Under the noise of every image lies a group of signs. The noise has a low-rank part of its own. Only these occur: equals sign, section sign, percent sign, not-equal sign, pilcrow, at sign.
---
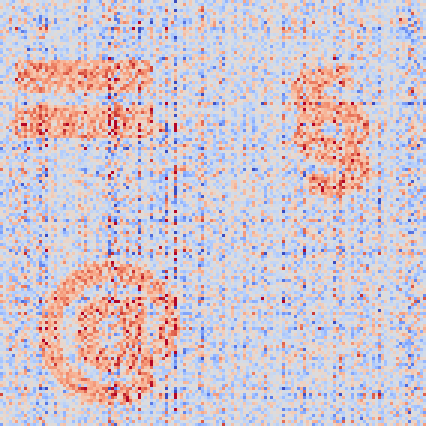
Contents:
top left: equals sign; top right: section sign; bottom left: at sign
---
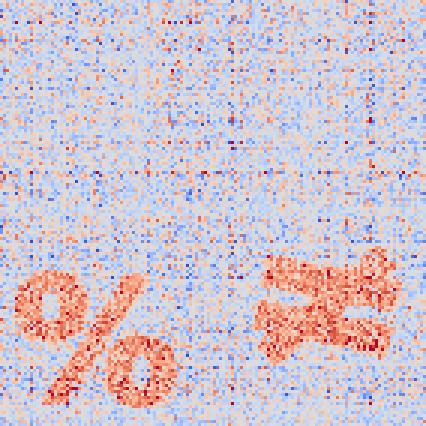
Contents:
bottom left: percent sign; bottom right: not-equal sign
